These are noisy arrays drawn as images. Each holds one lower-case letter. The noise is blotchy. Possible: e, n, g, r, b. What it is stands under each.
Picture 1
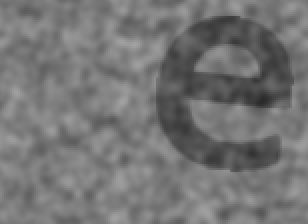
e
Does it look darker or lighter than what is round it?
darker
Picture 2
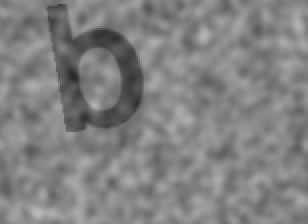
b
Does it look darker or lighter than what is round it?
darker
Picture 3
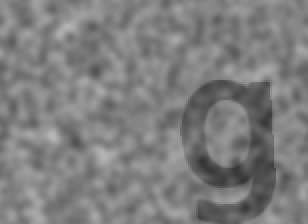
g
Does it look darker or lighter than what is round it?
darker
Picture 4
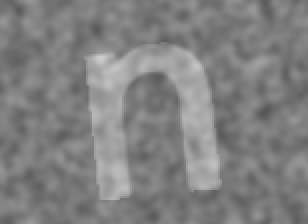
n
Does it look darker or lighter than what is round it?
lighter
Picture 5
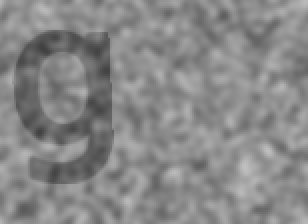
g
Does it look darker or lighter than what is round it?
darker
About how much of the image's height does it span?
two thirds
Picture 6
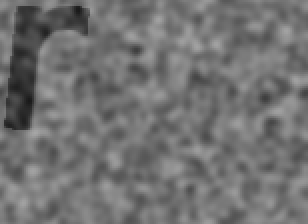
r
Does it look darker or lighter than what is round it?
darker
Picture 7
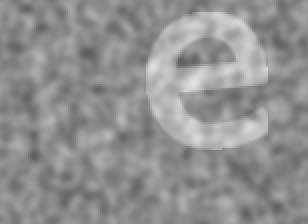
e
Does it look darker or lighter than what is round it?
lighter
